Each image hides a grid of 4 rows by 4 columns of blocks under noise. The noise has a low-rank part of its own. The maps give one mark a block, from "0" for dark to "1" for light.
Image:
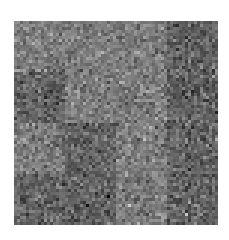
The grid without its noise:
1 1 1 0
0 1 1 0
1 0 1 0
0 0 1 0
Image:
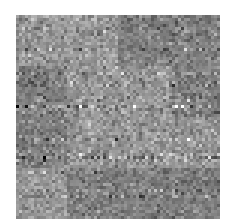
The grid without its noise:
1 1 0 0
0 1 1 0
0 1 1 1
1 0 0 0
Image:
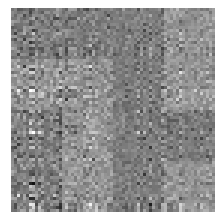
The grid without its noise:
0 0 0 1
1 1 0 1
0 1 0 0
0 1 0 1
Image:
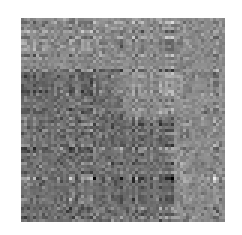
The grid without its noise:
1 1 1 1
0 0 1 1
0 0 0 1
0 0 0 1
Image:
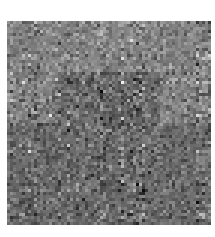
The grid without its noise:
1 1 1 1
1 0 0 1
0 0 0 0
0 0 0 0
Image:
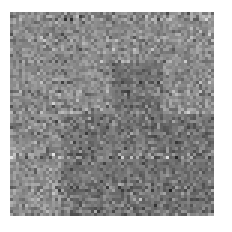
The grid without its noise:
1 1 1 1
1 1 0 1
1 0 0 0
1 0 0 0
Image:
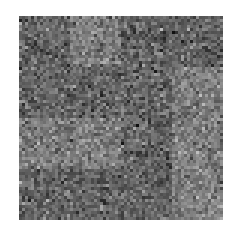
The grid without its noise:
0 1 0 0
0 0 0 1
1 1 0 1
0 0 0 1
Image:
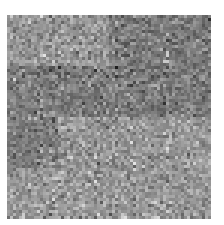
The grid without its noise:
1 1 0 0
0 0 0 0
0 1 1 1
1 1 1 1
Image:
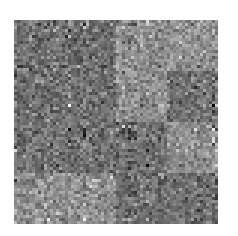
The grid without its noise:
0 0 1 1
0 0 1 0
0 0 0 1
1 1 0 0
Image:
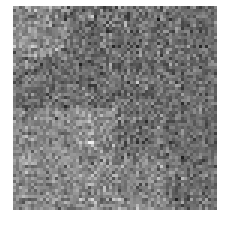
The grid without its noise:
1 0 0 0
0 0 0 0
1 1 0 0
1 1 1 0
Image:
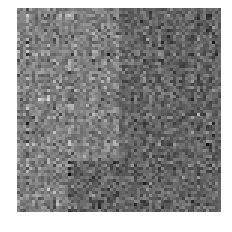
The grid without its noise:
1 1 0 0
1 1 0 0
1 1 0 0
1 0 0 0
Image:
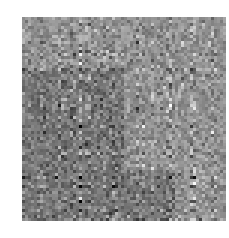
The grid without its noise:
1 1 1 1
0 0 1 1
0 0 1 1
0 0 0 1
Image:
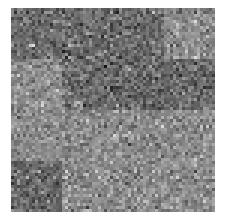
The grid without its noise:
0 0 0 1
1 0 0 0
1 1 1 1
0 1 1 1
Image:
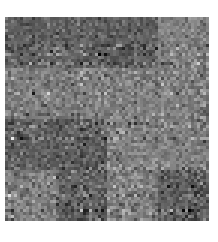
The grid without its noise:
0 0 0 1
1 1 1 1
0 0 1 1
1 0 1 0
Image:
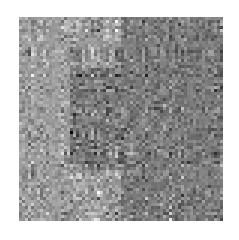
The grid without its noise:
1 1 0 0
1 0 0 0
1 0 0 0
1 1 0 0
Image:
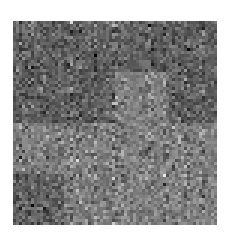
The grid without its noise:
0 0 0 0
0 0 1 0
1 1 1 1
0 1 1 1
